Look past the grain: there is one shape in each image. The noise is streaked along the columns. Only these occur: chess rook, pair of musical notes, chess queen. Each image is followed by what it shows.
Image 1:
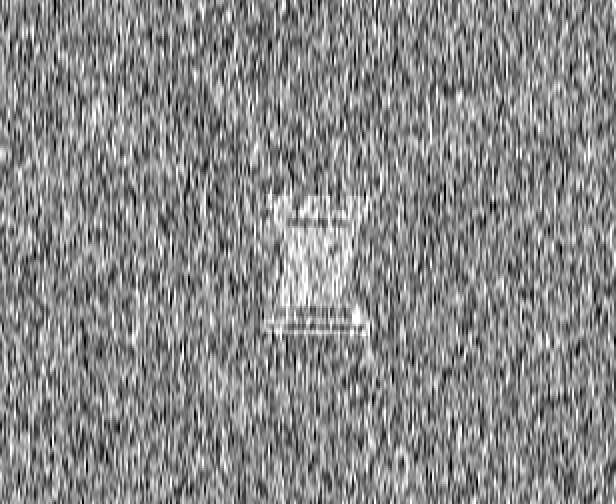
chess rook
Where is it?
centre
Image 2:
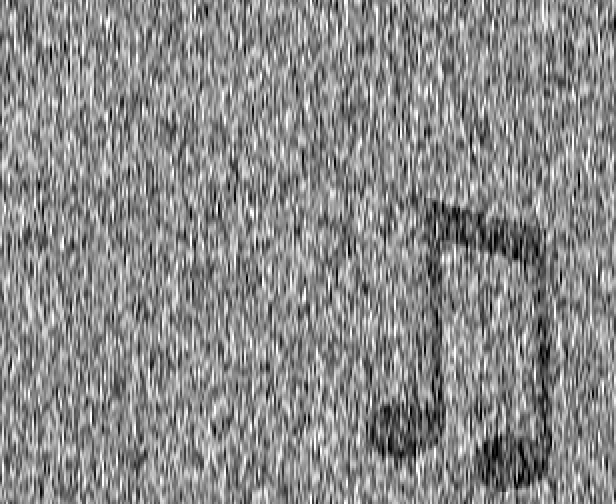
pair of musical notes
